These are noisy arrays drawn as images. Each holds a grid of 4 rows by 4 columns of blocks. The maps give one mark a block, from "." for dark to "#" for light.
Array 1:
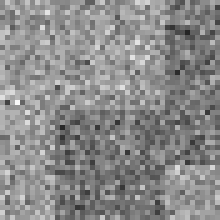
# # # .
# # # .
# . . .
# . . #
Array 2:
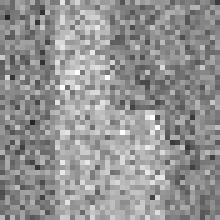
. # . .
. # . .
. # # .
. # # .
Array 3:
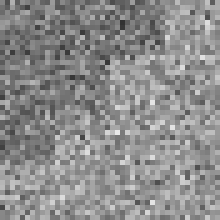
. . . #
. . # #
. # # #
# # # #
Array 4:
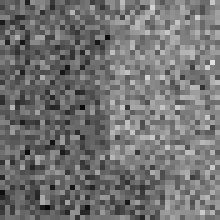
. . # #
. . # #
. . # #
. . . #
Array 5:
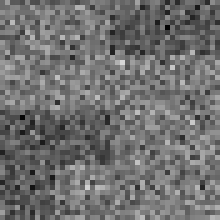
# # . .
# # # #
. . # #
. # # #
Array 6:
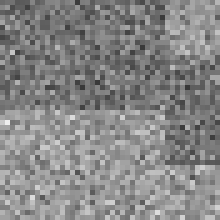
. . . #
. . . .
# # # .
# # # #
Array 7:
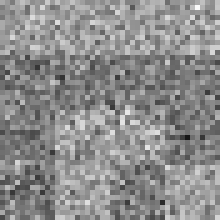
# # # #
. . . .
. # # .
. # . #
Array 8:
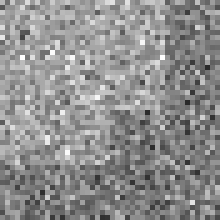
# # # .
# # # .
# # . .
. . . .
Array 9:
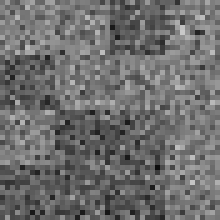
# # . #
. # # #
# . . #
. . . #
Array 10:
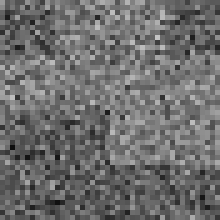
. # # .
# # # #
. . # #
. . . .
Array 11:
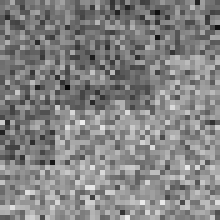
. . . .
. . . #
. # # #
# # # #
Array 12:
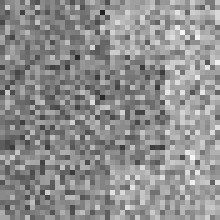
. . # #
. . . #
. . . #
. . # #
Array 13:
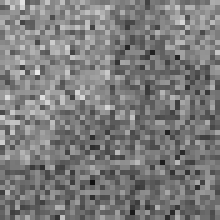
# # . #
# # . .
# . . .
. . . .
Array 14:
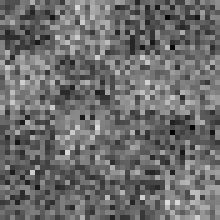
. # . .
# . # #
. # . .
. . . #
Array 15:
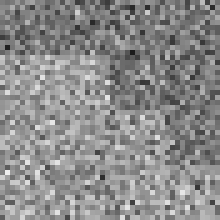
. . . .
# # . .
# # # .
# # # #
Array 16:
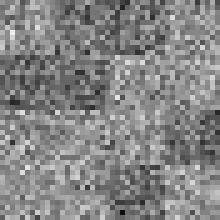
# . . #
. . # #
# # # .
# # . #
